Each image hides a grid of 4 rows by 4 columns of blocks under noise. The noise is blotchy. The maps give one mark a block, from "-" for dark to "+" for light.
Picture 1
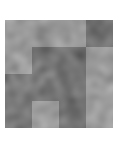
+ + + -
+ - - +
- - - +
- + - +
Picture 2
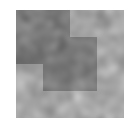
- - + +
- - - +
+ - - +
+ + + +
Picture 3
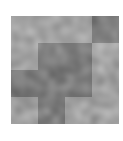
+ + + -
+ - - +
- - - +
+ - + +
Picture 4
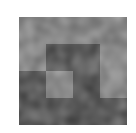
+ + + +
+ - - +
- + - +
- - - -
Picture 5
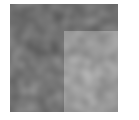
- - - -
- - + +
- - + +
- - + +
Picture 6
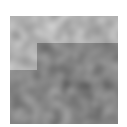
+ + + +
+ - - -
- - - -
- - - -
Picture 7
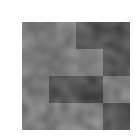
+ + - -
+ + + -
+ - - +
+ + + -
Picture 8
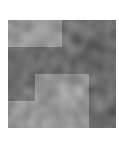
+ + - -
- - - -
- + + -
+ + + -
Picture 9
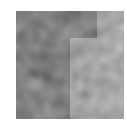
- - - +
- - + +
- - + +
- - + +
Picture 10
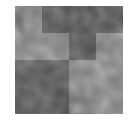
+ - - -
+ + - +
- - + +
- - + +
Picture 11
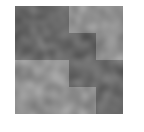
- - + +
- - - +
+ + - -
+ + + -
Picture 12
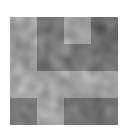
+ - + -
+ - - -
+ + + +
- + - -
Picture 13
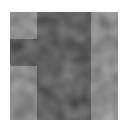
+ - - +
- - - +
+ - - +
+ - - +
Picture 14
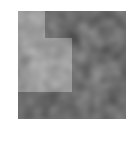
+ - - -
+ + - -
+ + - -
- - - -
